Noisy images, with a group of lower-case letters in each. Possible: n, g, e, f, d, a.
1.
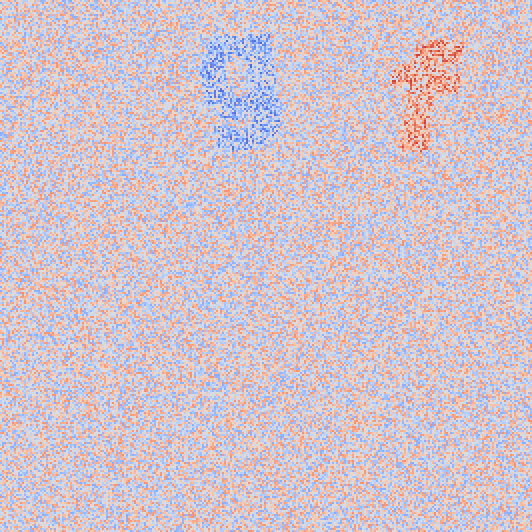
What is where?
top middle: blue g; top right: red f
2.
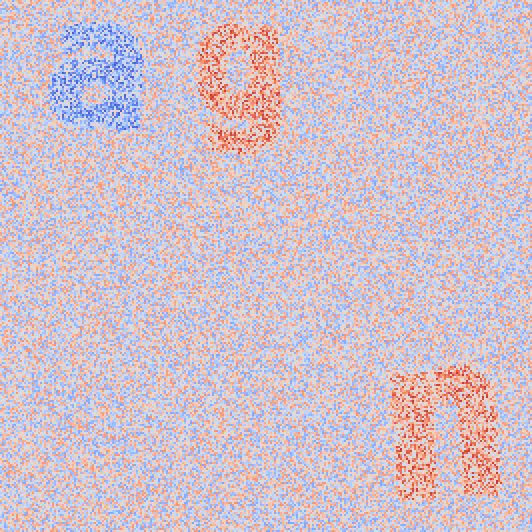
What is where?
top left: blue a; top middle: red g; bottom right: red n
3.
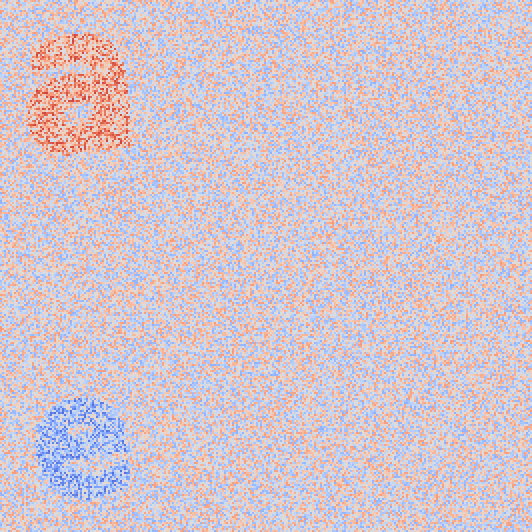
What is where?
top left: red a; bottom left: blue e
